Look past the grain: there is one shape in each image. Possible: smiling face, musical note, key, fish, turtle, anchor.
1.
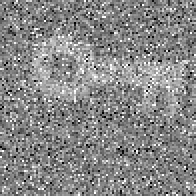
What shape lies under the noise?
key
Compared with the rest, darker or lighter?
lighter
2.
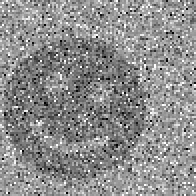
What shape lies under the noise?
smiling face
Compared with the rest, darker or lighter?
darker
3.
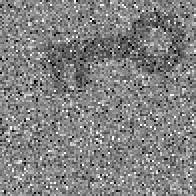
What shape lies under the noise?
key
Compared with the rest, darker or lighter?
darker
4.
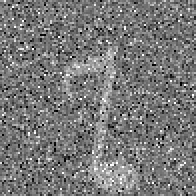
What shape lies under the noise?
musical note
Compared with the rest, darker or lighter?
lighter
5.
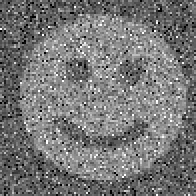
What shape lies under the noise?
smiling face
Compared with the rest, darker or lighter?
lighter
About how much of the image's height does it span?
nearly all
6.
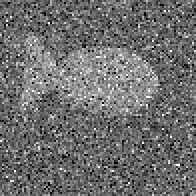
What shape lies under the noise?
fish
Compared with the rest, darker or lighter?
lighter
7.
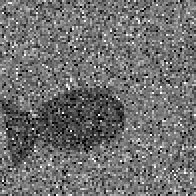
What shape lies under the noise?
fish
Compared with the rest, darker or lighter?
darker
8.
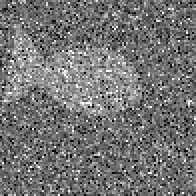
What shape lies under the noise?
fish
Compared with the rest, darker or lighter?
lighter
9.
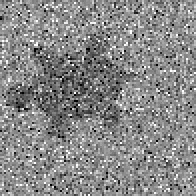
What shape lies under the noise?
turtle
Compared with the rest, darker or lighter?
darker
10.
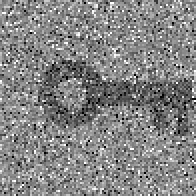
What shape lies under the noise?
key
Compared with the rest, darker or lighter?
darker
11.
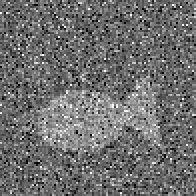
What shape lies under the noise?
fish
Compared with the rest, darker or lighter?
lighter
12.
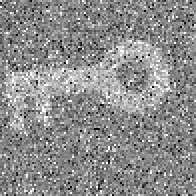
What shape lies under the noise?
key
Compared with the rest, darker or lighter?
lighter
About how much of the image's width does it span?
nearly all
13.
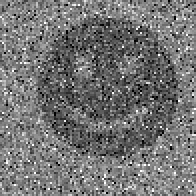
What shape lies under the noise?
smiling face
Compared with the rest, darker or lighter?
darker
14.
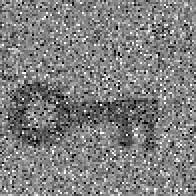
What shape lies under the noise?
key
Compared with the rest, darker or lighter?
darker
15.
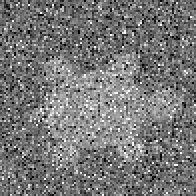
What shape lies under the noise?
turtle
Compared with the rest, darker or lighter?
lighter
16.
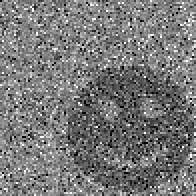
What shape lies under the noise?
smiling face
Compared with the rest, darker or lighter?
darker
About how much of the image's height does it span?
two thirds
